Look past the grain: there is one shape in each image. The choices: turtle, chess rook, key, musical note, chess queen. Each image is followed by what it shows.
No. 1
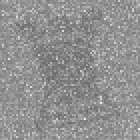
chess rook
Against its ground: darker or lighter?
darker
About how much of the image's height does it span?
nearly all
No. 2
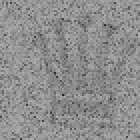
chess queen
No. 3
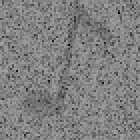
musical note
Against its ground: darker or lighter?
darker
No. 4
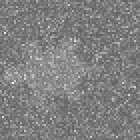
turtle
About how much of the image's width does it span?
two thirds
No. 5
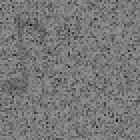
musical note
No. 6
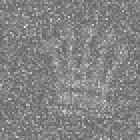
chess queen
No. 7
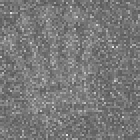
chess queen
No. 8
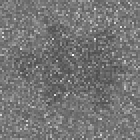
turtle
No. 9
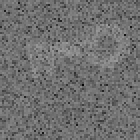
key
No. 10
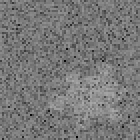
turtle
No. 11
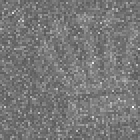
chess queen
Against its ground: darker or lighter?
lighter
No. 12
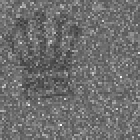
chess queen
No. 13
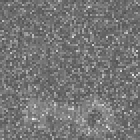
key
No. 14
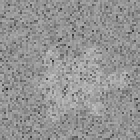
turtle
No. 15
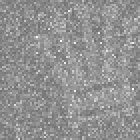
chess queen
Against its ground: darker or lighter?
lighter
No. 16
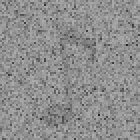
musical note
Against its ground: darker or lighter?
darker
